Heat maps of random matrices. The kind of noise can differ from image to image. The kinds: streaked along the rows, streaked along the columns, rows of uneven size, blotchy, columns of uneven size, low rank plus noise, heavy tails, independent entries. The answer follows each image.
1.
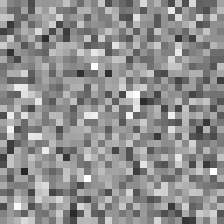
independent entries
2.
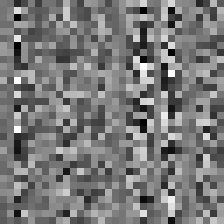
columns of uneven size
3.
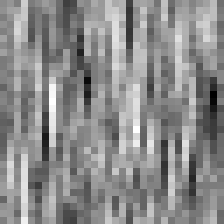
streaked along the columns
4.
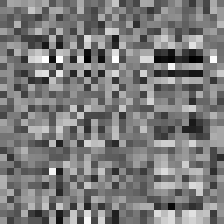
low rank plus noise
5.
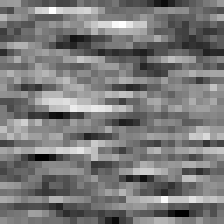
streaked along the rows
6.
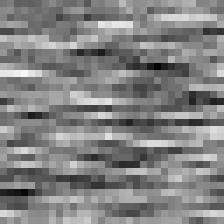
streaked along the rows
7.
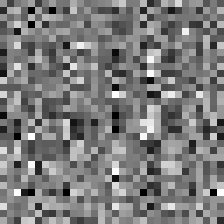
low rank plus noise
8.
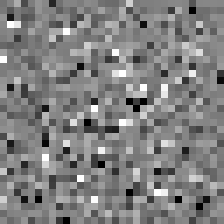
heavy tails
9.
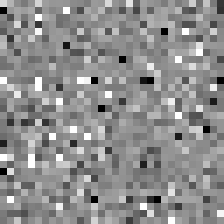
heavy tails
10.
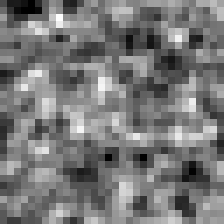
blotchy
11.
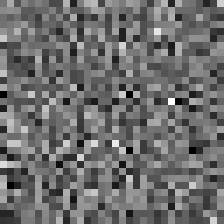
low rank plus noise
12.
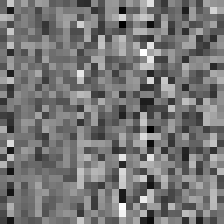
columns of uneven size
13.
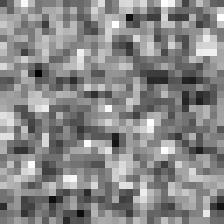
blotchy
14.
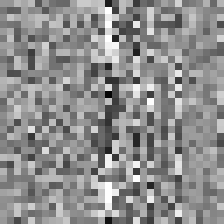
columns of uneven size
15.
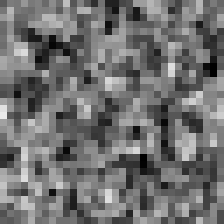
blotchy
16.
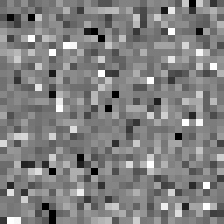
heavy tails
